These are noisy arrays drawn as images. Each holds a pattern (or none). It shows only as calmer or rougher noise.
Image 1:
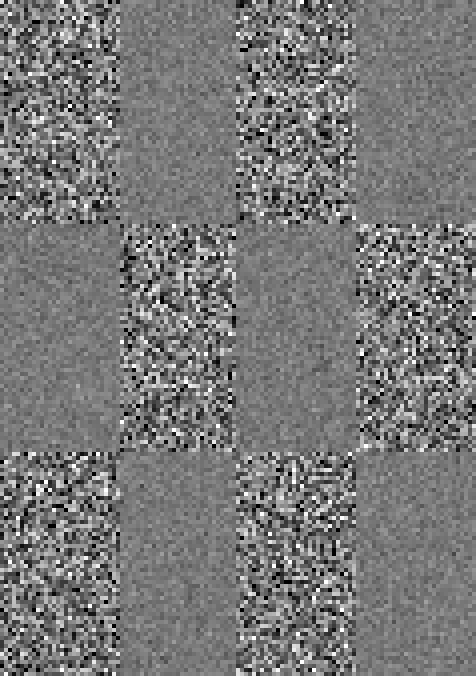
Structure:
a checkerboard
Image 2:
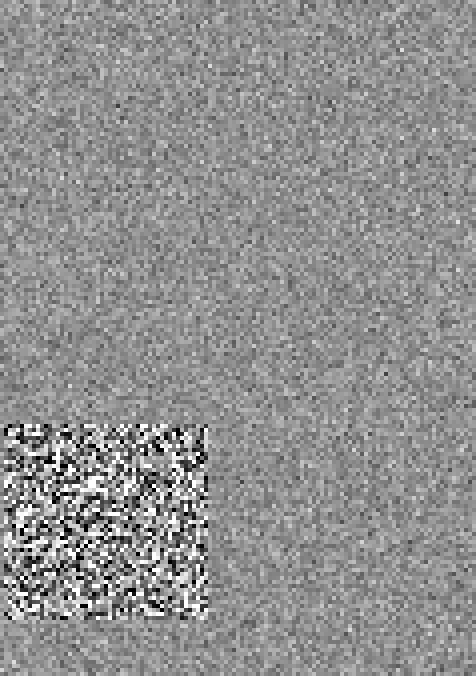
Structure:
one block
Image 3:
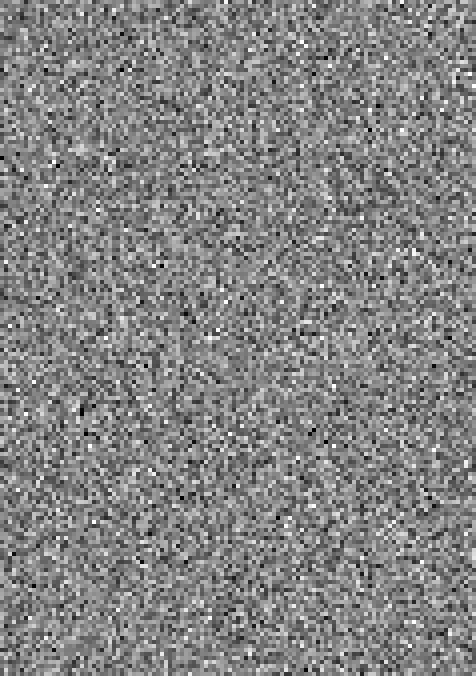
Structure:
only noise
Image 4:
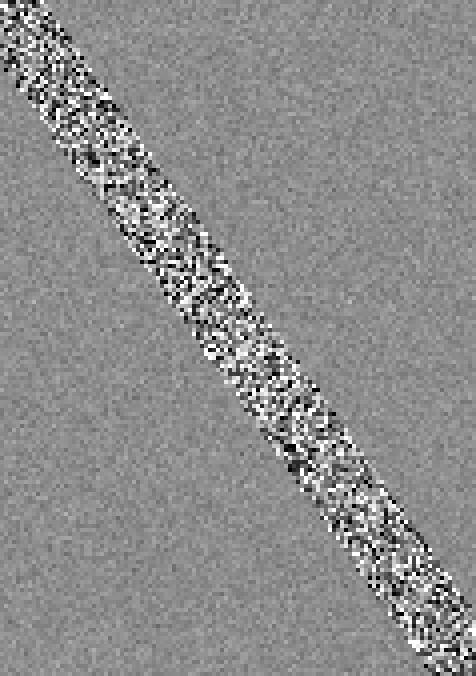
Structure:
a diagonal band
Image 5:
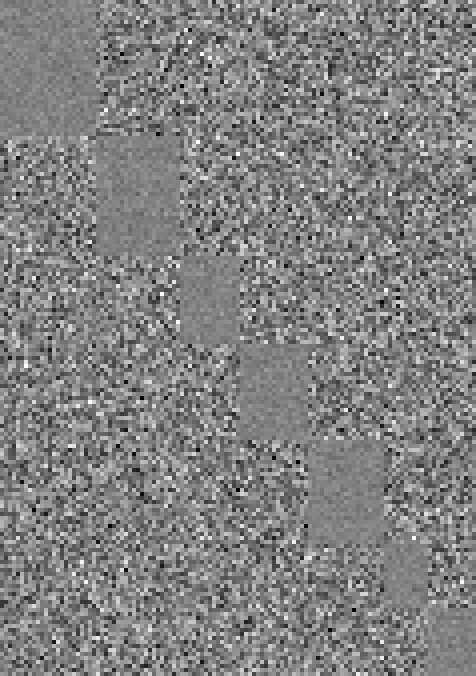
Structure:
blocks along the diagonal
